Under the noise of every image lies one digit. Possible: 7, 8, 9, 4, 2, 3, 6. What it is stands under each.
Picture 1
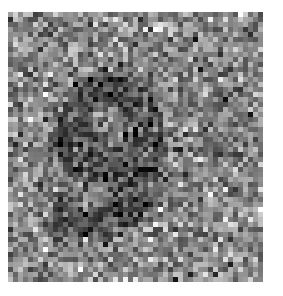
9
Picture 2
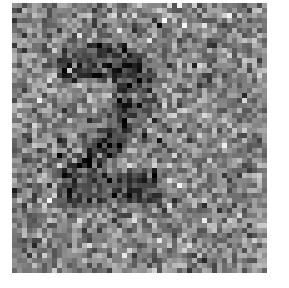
2
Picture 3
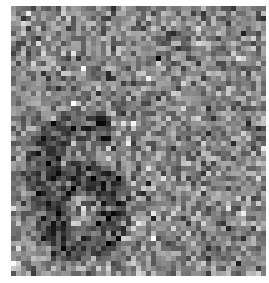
6
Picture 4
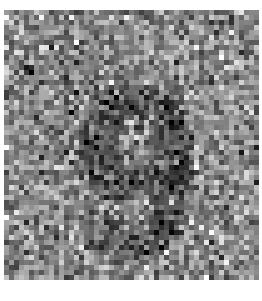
9
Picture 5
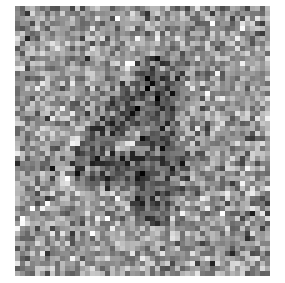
4
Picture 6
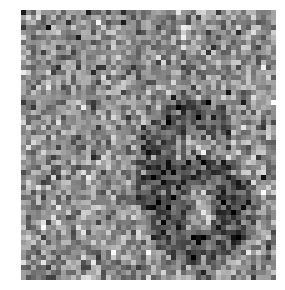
6
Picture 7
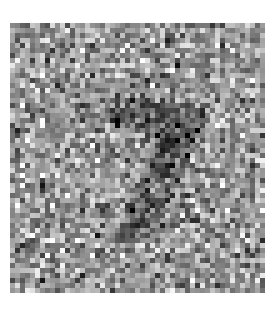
7
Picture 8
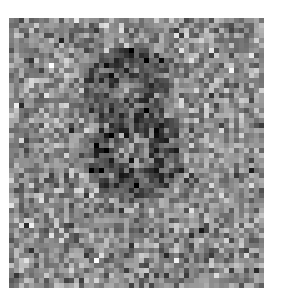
8
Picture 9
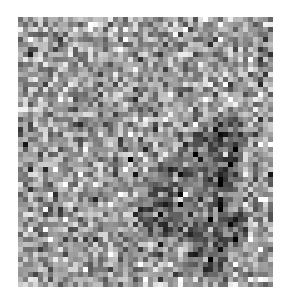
4
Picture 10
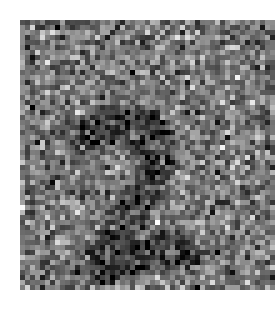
2
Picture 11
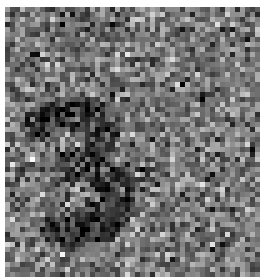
3
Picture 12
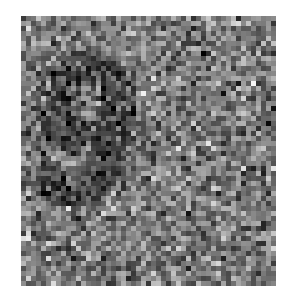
9
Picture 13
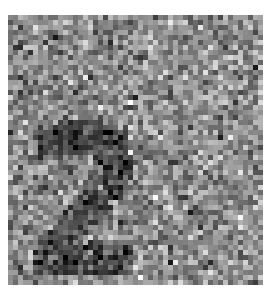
2
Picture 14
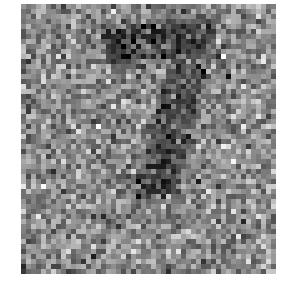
7
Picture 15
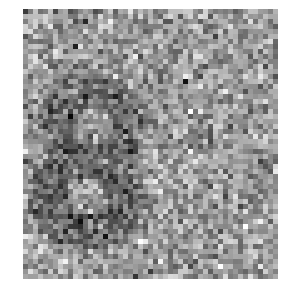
8
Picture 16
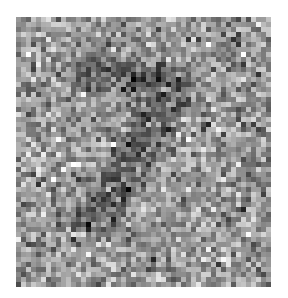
7
